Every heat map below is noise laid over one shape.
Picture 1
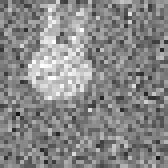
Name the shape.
rabbit's head
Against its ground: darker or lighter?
lighter
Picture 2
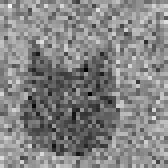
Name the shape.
cat's head
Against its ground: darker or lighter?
darker
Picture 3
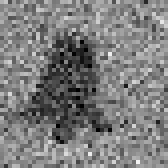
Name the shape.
bell
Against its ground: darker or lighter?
darker
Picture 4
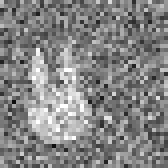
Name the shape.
rabbit's head
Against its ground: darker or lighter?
lighter
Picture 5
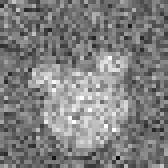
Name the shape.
bear's head
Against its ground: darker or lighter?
lighter
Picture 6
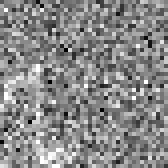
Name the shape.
musical note
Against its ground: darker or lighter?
lighter
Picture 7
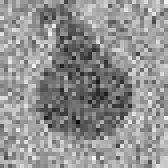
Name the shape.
pear
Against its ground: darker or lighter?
darker
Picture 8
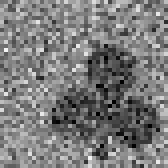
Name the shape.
club
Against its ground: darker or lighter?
darker
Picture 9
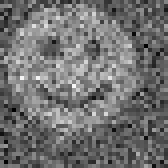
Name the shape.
smiling face
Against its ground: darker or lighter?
lighter
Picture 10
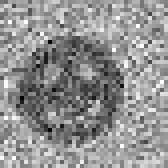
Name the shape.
smiling face
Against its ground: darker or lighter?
darker
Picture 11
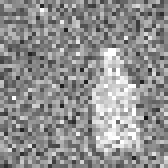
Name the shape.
bottle
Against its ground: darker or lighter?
lighter
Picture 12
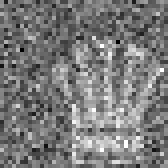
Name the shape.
chess queen
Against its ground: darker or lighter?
lighter
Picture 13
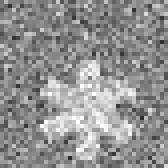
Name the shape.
asterisk
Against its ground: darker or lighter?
lighter
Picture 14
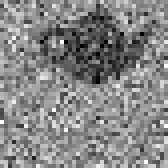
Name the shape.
teapot
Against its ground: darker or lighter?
darker
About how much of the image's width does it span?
two thirds
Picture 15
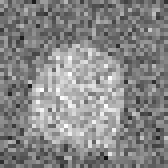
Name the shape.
ghost
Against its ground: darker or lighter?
lighter
